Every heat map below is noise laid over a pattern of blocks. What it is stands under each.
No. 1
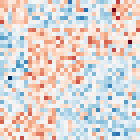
mirrored about the diagonal from the top left
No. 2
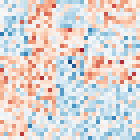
no symmetry
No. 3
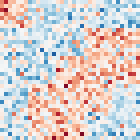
mirrored about the diagonal from the top left
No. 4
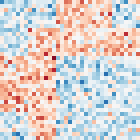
mirrored about the diagonal from the top left
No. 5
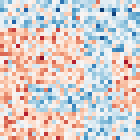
no symmetry
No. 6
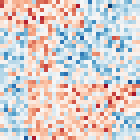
no symmetry
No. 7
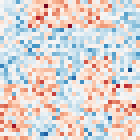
left and right mirror each other
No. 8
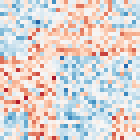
mirrored about the diagonal from the top left
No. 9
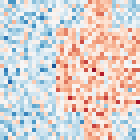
top and bottom mirror each other
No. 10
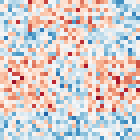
left and right mirror each other
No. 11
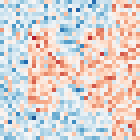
top and bottom mirror each other
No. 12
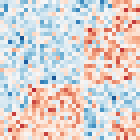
mirrored about the diagonal from the top left
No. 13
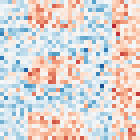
top and bottom mirror each other
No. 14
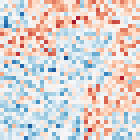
mirrored about the diagonal from the bottom left
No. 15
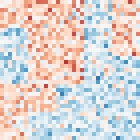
no symmetry
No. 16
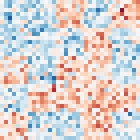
mirrored about the diagonal from the top left
